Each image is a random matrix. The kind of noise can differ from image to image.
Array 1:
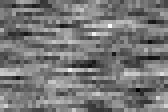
streaked along the rows
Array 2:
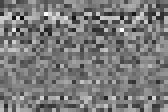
rows of uneven size
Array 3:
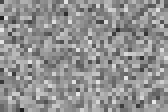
independent entries
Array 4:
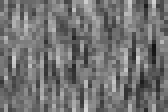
streaked along the columns
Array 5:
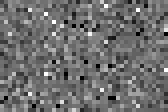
heavy tails
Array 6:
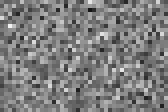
independent entries
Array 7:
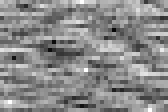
streaked along the rows
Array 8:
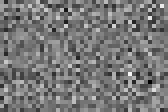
low rank plus noise
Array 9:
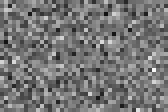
independent entries
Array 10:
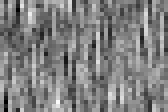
streaked along the columns
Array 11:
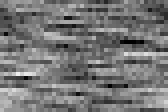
streaked along the rows
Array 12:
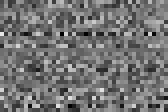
rows of uneven size
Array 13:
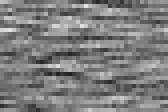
streaked along the rows
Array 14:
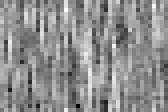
streaked along the columns
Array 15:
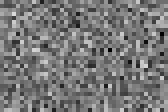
low rank plus noise
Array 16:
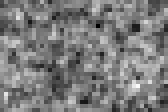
blotchy
